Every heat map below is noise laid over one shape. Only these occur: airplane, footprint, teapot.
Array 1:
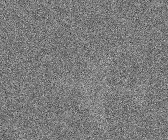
airplane
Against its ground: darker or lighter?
lighter
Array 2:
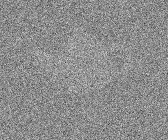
teapot
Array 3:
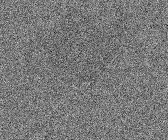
teapot
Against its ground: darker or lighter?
darker
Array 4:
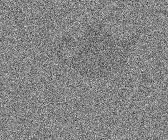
teapot
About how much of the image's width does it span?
half
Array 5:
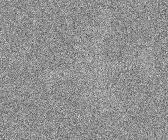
airplane
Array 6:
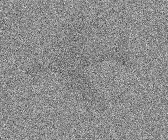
airplane
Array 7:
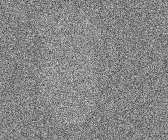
footprint
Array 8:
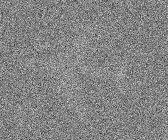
airplane
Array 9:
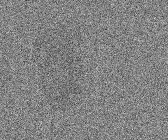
footprint
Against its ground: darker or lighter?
darker
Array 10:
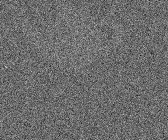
teapot
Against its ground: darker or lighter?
lighter
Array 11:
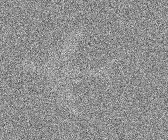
airplane
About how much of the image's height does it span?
two thirds
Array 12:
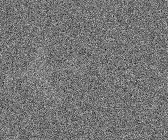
airplane
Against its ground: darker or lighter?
lighter
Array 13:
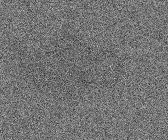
teapot
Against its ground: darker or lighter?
darker
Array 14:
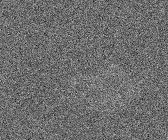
teapot
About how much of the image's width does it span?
half
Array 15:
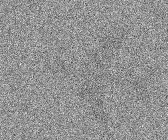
airplane
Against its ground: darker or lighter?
darker
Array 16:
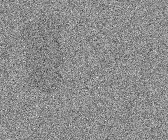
footprint
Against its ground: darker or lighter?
darker
